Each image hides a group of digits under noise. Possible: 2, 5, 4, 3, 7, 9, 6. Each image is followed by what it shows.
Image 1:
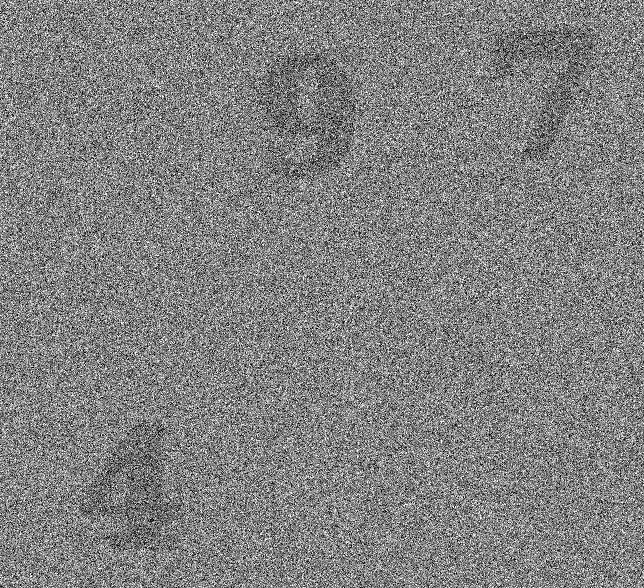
top middle: 9; top right: 7; bottom left: 4
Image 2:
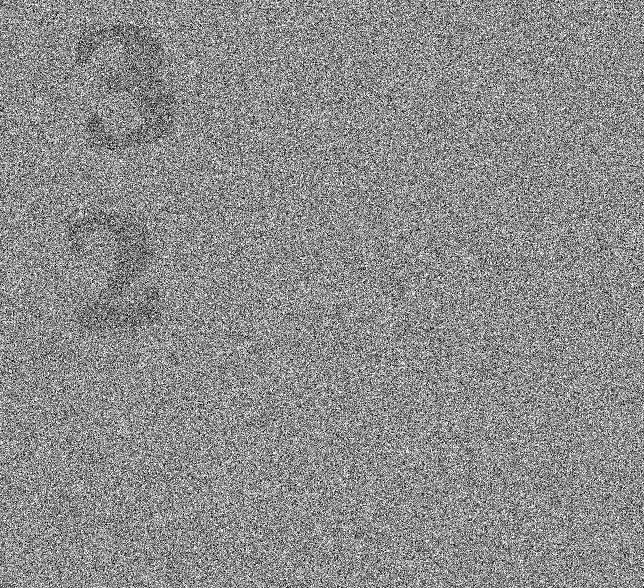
top left: 3; middle left: 2
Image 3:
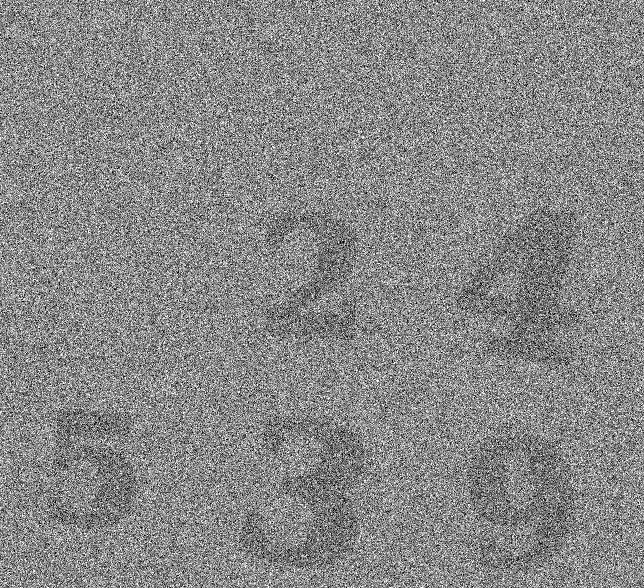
centre: 2; middle right: 4; bottom left: 5; bottom middle: 3; bottom right: 9
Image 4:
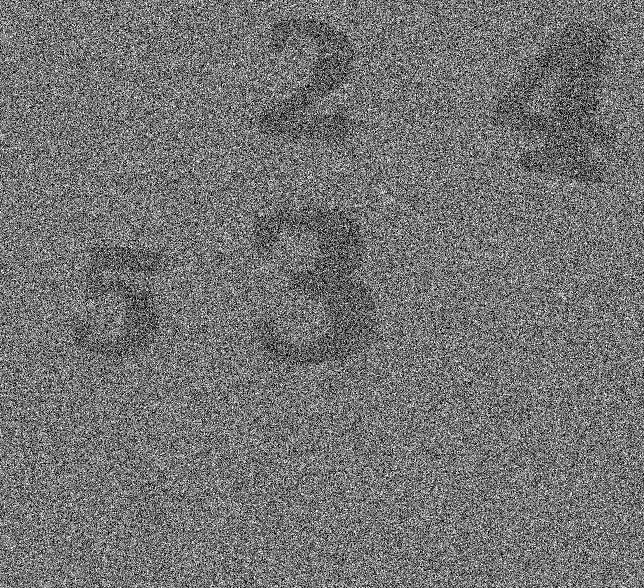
top middle: 2; top right: 4; middle left: 5; centre: 3
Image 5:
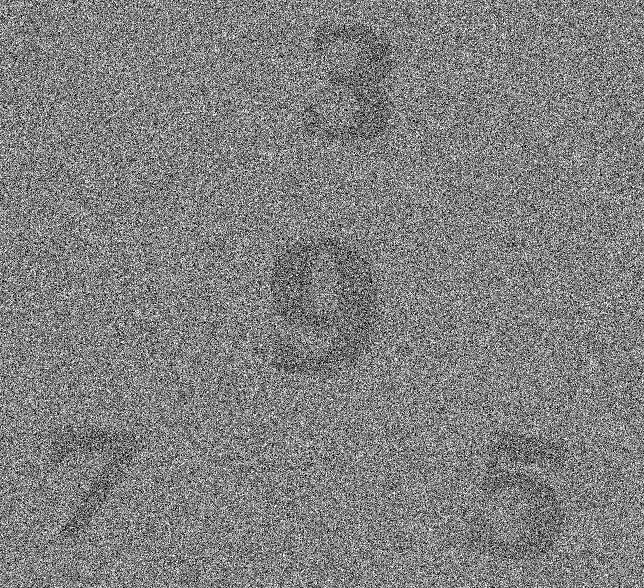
top middle: 3; centre: 9; bottom left: 7; bottom right: 5
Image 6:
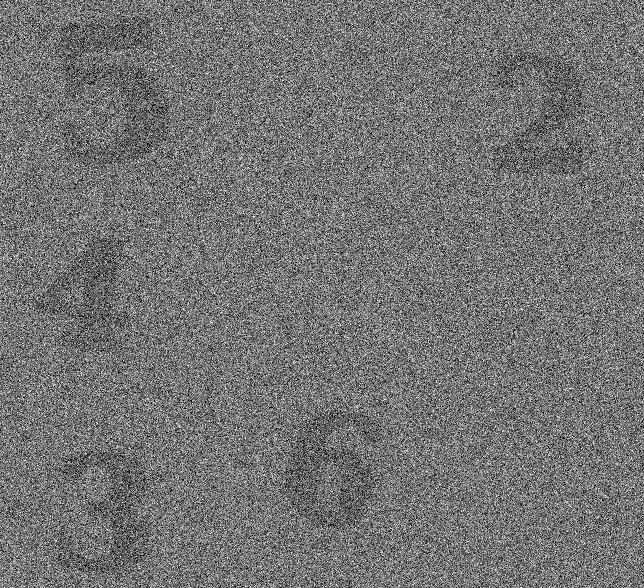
top left: 5; top right: 2; middle left: 4; bottom left: 3; bottom middle: 6
